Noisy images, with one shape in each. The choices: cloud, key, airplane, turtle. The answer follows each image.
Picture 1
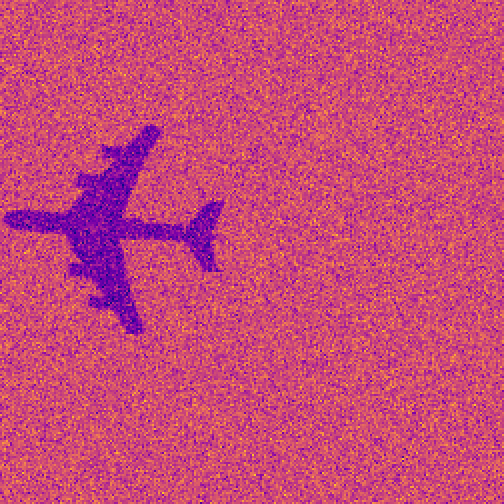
airplane
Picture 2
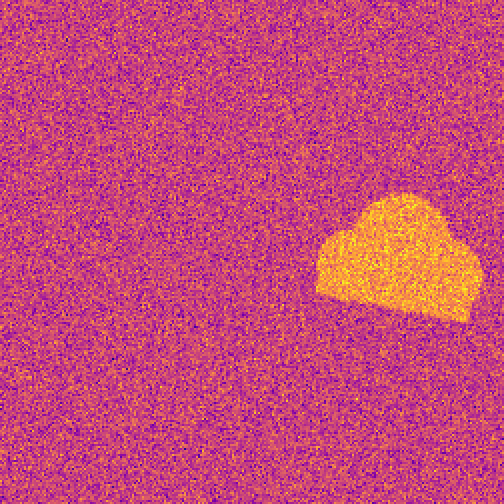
cloud
